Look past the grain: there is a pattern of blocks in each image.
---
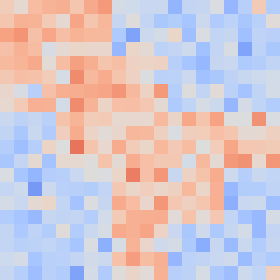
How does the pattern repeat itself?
mirrored about the diagonal from the top left
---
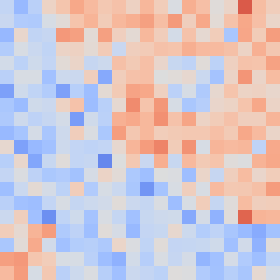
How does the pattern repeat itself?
mirrored about the diagonal from the bottom left
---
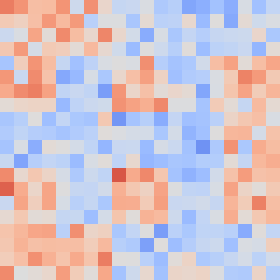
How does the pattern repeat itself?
top and bottom mirror each other
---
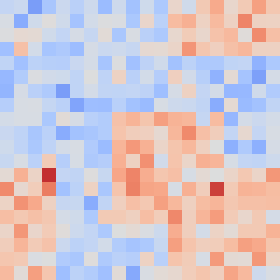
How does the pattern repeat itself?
mirrored about the diagonal from the top left
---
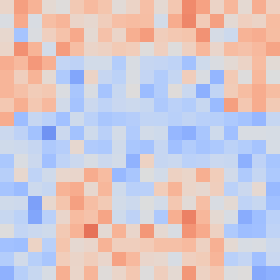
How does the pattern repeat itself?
left and right mirror each other
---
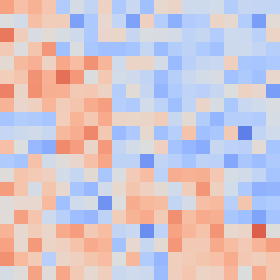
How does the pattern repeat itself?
mirrored about the diagonal from the bottom left
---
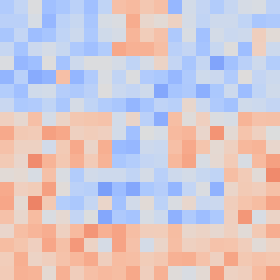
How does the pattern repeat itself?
left and right mirror each other
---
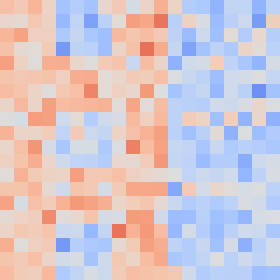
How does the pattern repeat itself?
top and bottom mirror each other
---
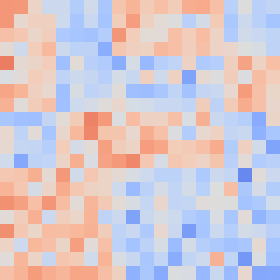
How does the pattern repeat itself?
no symmetry
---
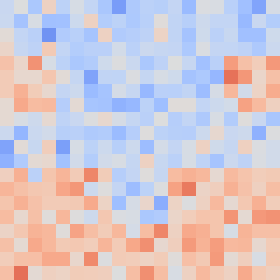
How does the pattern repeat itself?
left and right mirror each other
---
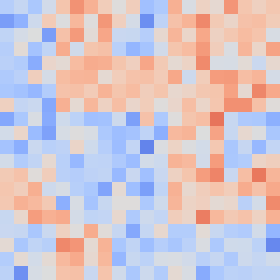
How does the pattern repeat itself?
mirrored about the diagonal from the bottom left
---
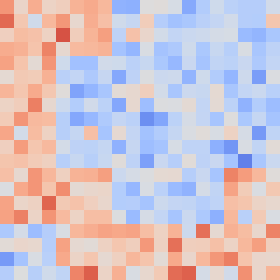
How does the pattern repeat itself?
mirrored about the diagonal from the bottom left
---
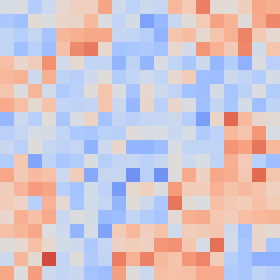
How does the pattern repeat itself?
mirrored about the diagonal from the top left
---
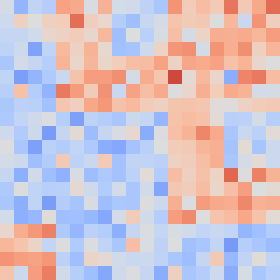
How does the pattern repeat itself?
mirrored about the diagonal from the bottom left
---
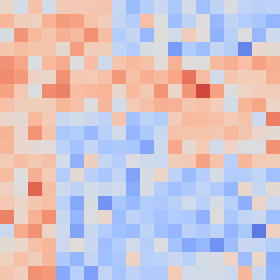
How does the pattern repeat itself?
no symmetry
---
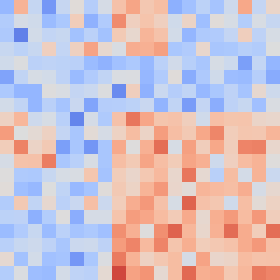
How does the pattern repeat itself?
mirrored about the diagonal from the top left
